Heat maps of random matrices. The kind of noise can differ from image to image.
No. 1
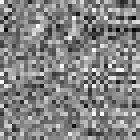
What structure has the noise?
low rank plus noise
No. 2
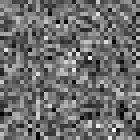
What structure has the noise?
low rank plus noise
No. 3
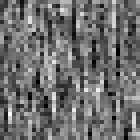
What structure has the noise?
streaked along the columns
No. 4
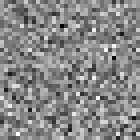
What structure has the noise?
independent entries
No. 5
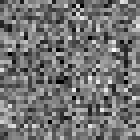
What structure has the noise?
low rank plus noise
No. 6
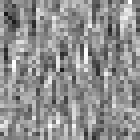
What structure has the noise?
streaked along the columns
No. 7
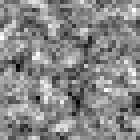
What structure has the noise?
blotchy
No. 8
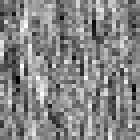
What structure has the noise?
streaked along the columns
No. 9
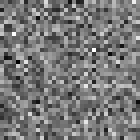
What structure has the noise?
low rank plus noise
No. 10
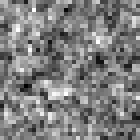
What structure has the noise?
blotchy
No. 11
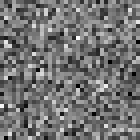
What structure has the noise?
independent entries
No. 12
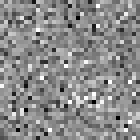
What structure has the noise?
heavy tails
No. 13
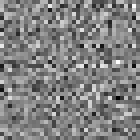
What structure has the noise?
low rank plus noise
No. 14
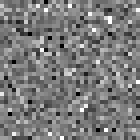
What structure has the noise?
heavy tails
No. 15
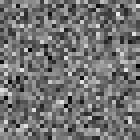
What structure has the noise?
independent entries
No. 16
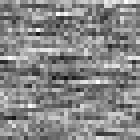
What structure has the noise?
streaked along the rows
